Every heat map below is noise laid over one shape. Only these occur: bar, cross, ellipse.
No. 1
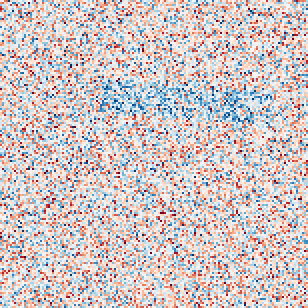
bar
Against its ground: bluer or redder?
bluer
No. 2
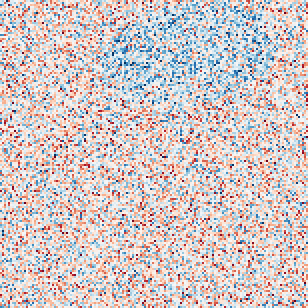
ellipse
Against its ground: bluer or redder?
bluer
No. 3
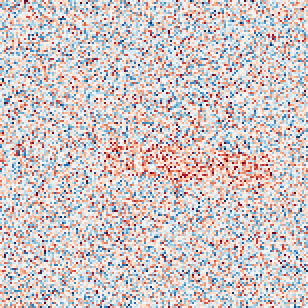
bar
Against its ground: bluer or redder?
redder
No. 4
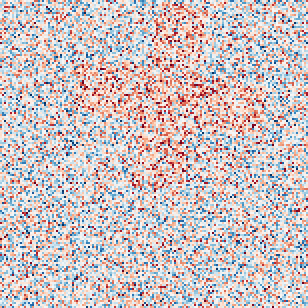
cross
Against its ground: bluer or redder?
redder
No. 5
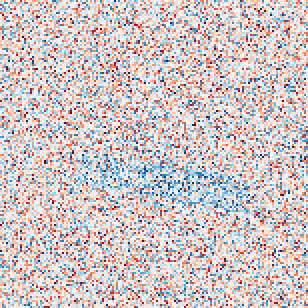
bar
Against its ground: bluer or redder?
bluer
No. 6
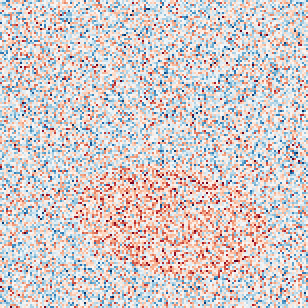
ellipse
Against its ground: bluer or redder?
redder
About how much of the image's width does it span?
two thirds
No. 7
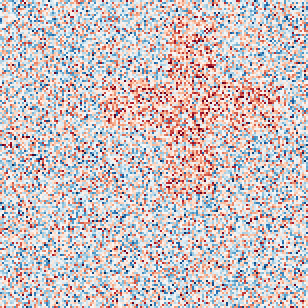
cross
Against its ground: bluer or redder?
redder
